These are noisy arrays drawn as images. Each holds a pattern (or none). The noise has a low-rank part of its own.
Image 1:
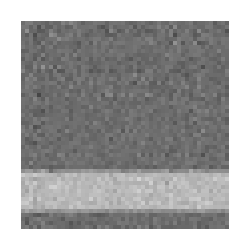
one band of rows
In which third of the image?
bottom
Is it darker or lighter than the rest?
lighter
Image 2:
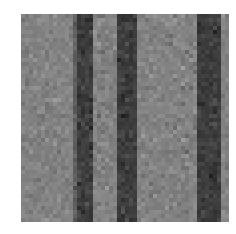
bands of columns
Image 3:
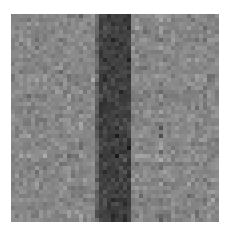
one band of columns
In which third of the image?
middle
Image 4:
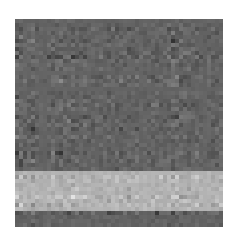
one band of rows
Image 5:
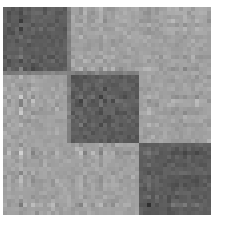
blocks along the diagonal
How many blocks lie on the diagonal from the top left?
3
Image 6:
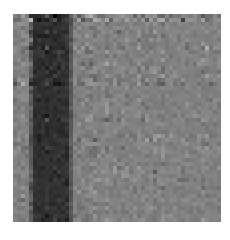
one band of columns
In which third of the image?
left
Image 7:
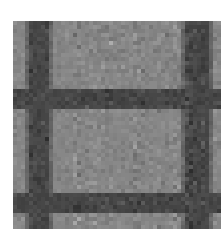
bands of rows crossing bands of columns
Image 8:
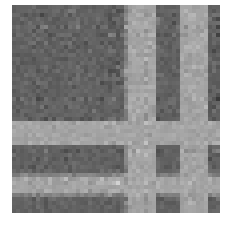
bands of rows crossing bands of columns
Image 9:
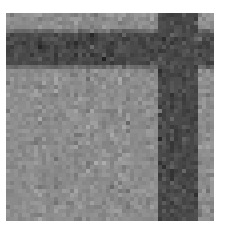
bands of rows crossing bands of columns
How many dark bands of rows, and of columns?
1 and 1
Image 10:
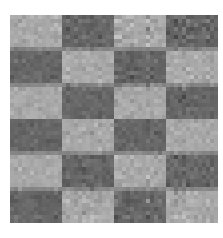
a checkerboard
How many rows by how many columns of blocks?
6 by 4
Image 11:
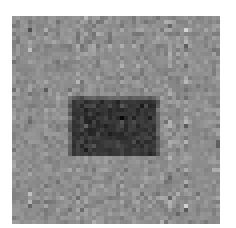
one block
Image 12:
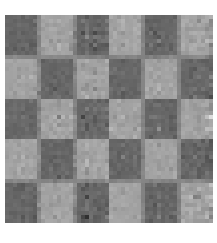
a checkerboard
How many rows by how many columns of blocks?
5 by 6
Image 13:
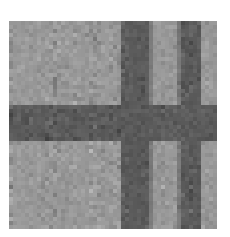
bands of rows crossing bands of columns
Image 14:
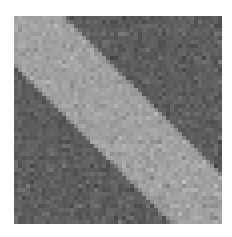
a diagonal band
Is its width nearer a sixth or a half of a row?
a half
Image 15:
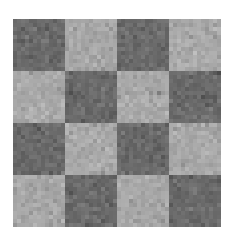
a checkerboard
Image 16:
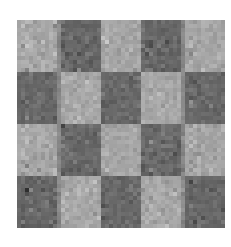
a checkerboard
